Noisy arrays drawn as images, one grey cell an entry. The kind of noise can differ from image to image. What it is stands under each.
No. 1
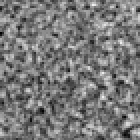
blotchy
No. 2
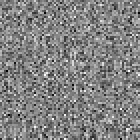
low rank plus noise
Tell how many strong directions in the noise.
five to eight
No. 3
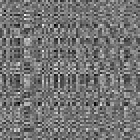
low rank plus noise
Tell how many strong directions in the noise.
one
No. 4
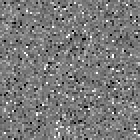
heavy tails
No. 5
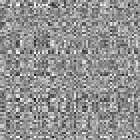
low rank plus noise
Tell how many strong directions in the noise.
two
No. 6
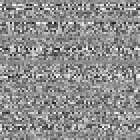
rows of uneven size
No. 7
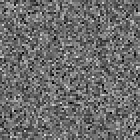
independent entries
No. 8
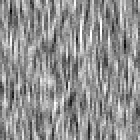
streaked along the columns
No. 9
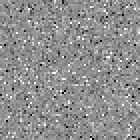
heavy tails
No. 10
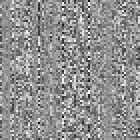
columns of uneven size
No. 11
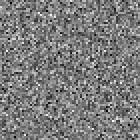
independent entries
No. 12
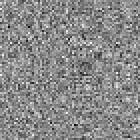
low rank plus noise
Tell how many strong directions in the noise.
five to eight
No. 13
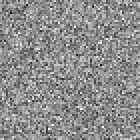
independent entries
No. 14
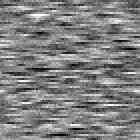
streaked along the rows
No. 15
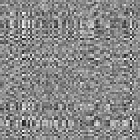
low rank plus noise
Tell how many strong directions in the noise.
one
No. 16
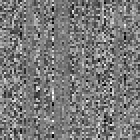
columns of uneven size
